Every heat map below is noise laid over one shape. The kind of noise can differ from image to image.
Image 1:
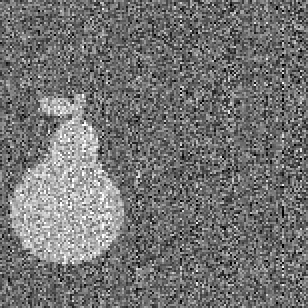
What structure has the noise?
columns of uneven size
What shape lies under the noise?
pear
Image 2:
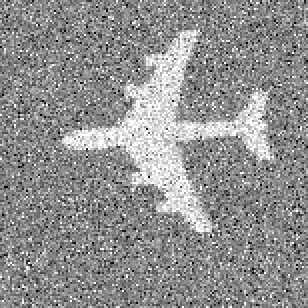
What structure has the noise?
heavy tails
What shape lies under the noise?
airplane
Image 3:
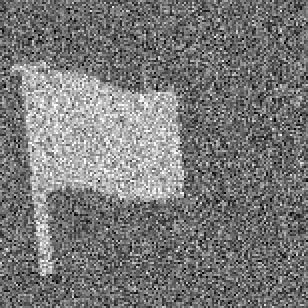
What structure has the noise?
low rank plus noise
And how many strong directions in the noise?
five to eight
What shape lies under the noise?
flag
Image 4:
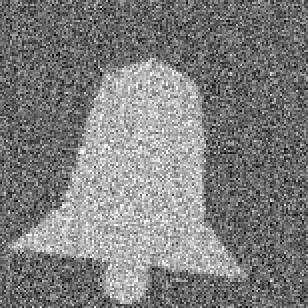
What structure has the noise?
low rank plus noise
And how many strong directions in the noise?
three or four
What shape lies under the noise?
bell
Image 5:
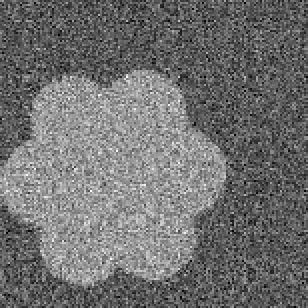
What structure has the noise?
low rank plus noise
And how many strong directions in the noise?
three or four
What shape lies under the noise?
flower
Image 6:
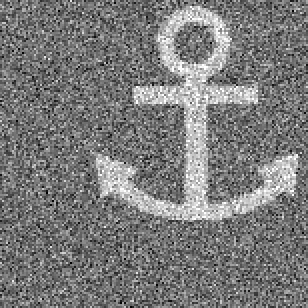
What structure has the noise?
independent entries
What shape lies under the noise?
anchor
